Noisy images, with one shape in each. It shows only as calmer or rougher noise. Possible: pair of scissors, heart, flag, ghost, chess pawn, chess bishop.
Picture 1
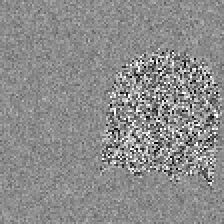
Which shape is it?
ghost
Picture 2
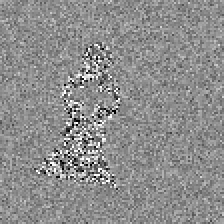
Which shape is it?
chess bishop
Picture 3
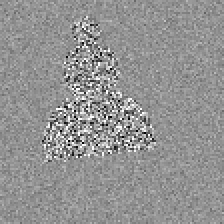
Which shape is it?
chess pawn
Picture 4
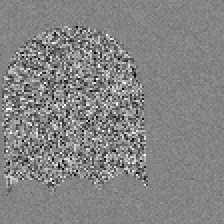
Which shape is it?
ghost
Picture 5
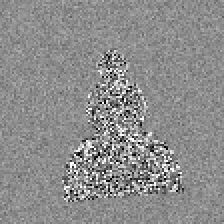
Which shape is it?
chess pawn
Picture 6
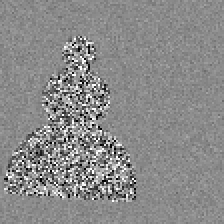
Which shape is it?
chess pawn
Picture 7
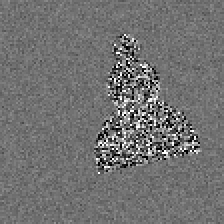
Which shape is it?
chess pawn
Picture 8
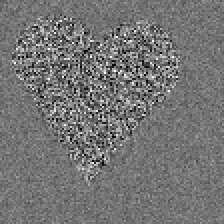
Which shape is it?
heart
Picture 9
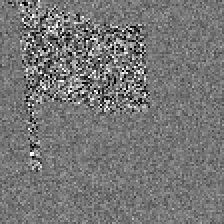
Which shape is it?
flag
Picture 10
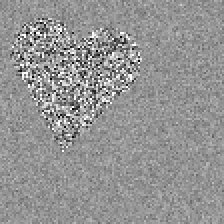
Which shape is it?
heart
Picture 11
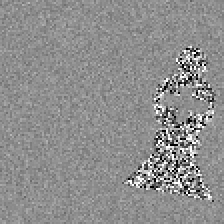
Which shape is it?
chess bishop
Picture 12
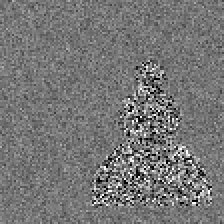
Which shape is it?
chess pawn
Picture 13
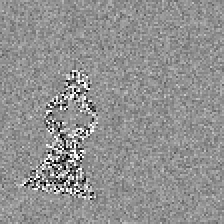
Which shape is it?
chess bishop
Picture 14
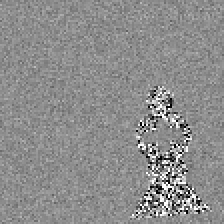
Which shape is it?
chess bishop
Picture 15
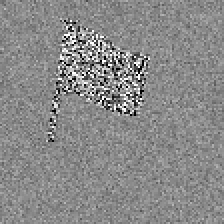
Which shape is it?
flag
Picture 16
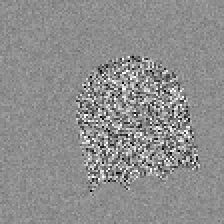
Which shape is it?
ghost
